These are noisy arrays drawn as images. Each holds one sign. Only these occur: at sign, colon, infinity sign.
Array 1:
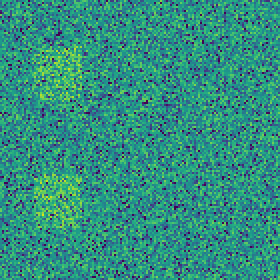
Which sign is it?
colon
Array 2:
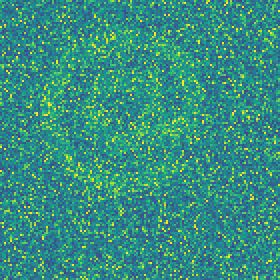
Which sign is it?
at sign
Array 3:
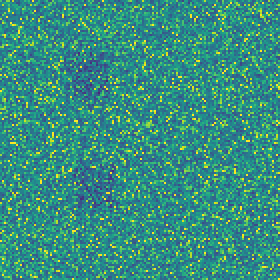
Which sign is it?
colon
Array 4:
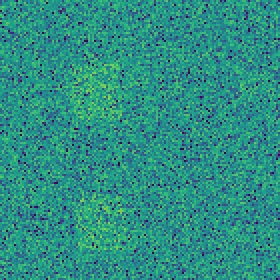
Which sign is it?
colon
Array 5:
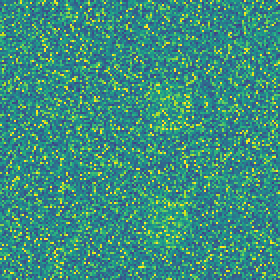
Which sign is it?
colon
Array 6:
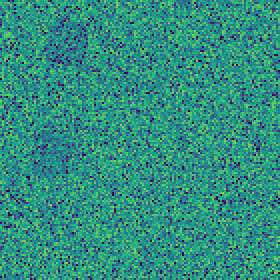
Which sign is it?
colon
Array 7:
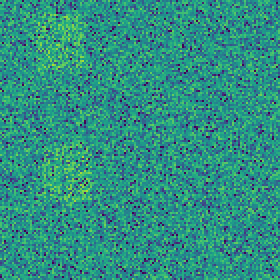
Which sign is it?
colon
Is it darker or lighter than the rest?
lighter
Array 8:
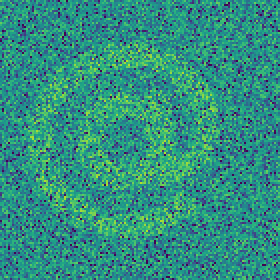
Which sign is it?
at sign
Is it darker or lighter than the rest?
lighter
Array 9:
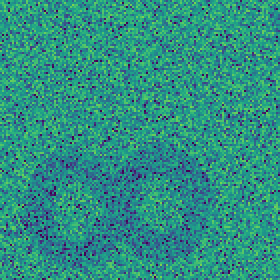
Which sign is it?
infinity sign
